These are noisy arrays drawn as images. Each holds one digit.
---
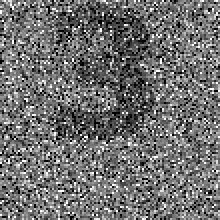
dark 3
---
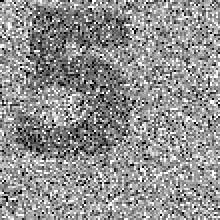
dark 5
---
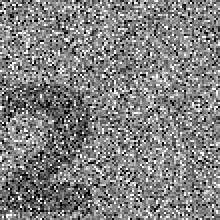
dark 2
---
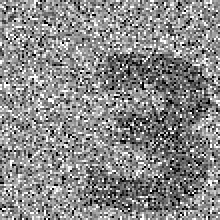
dark 3
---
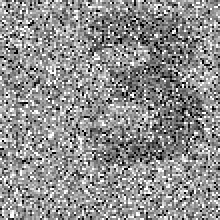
dark 3
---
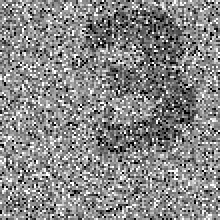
dark 3
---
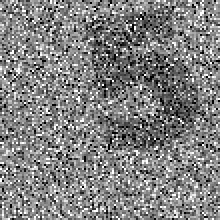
dark 5
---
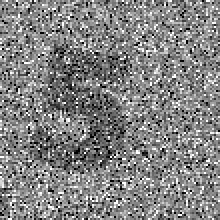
dark 5
